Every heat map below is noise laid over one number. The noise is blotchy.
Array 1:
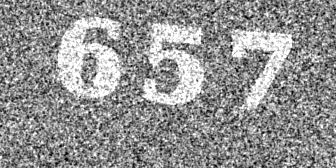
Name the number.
657
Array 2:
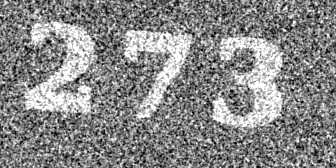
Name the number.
273
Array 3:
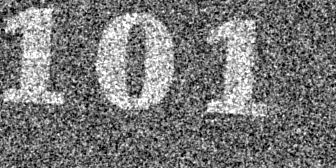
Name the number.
101
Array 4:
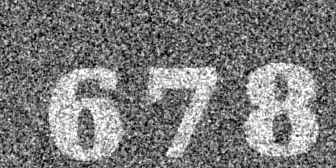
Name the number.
678
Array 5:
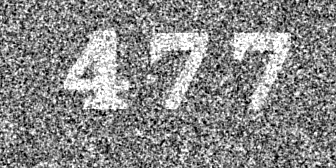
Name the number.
477
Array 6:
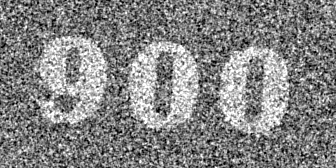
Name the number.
900
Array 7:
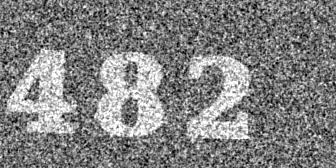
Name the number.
482
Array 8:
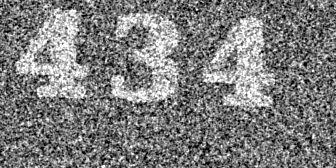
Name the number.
434
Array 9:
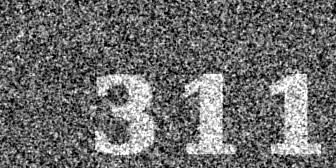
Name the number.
311
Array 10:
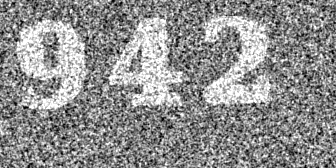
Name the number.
942
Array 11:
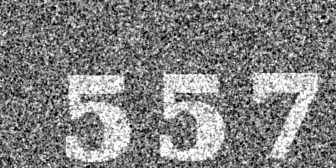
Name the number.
557
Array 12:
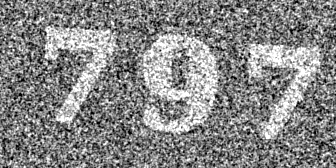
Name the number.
797
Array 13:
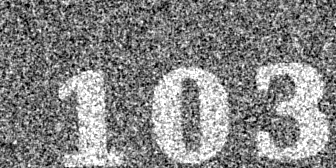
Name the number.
103
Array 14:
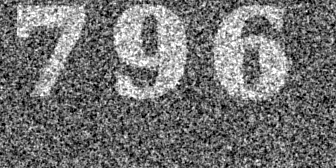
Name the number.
796
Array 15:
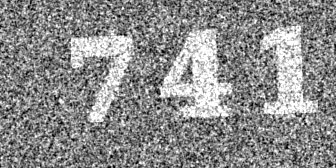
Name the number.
741
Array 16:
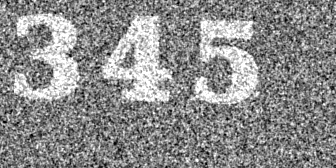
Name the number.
345
